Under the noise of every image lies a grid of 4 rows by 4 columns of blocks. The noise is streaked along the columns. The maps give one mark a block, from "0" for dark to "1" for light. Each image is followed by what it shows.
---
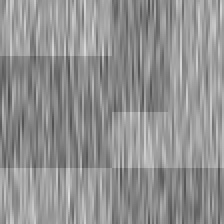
1101
0001
0011
1100
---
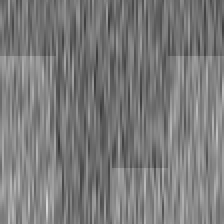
0000
1001
1001
1011
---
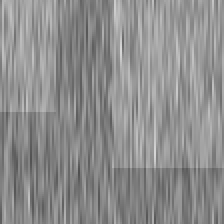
1011
1011
0011
0000
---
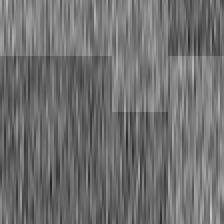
1110
0011
0001
0001
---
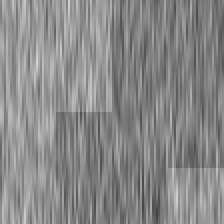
1100
1100
1000
1001
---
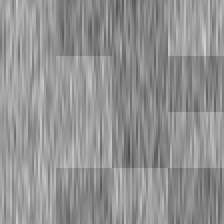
1001
1100
1101
1010
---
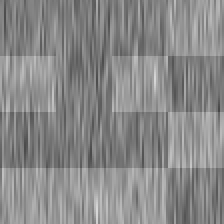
0001
1010
0001
1110
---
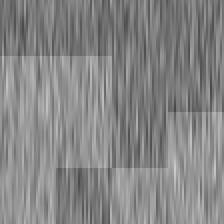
0000
1100
1101
1011
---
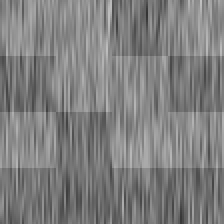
1101
0110
1011
0000
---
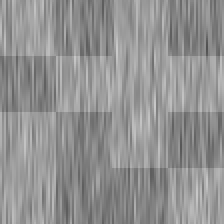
1010
0111
1010
1001
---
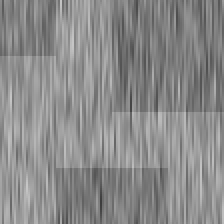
0100
1100
1111
1001
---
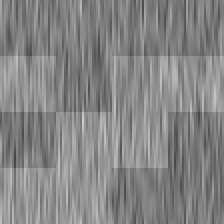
0000
1011
0110
1100
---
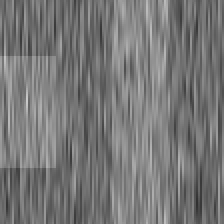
0010
1010
1010
0010
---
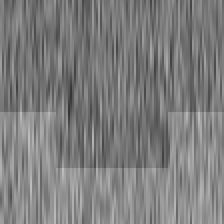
0000
0000
1001
1111
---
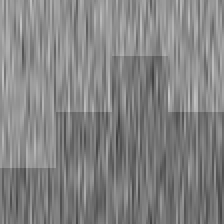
1111
1101
1000
0000
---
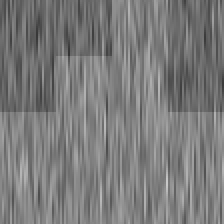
0010
0110
1111
1111
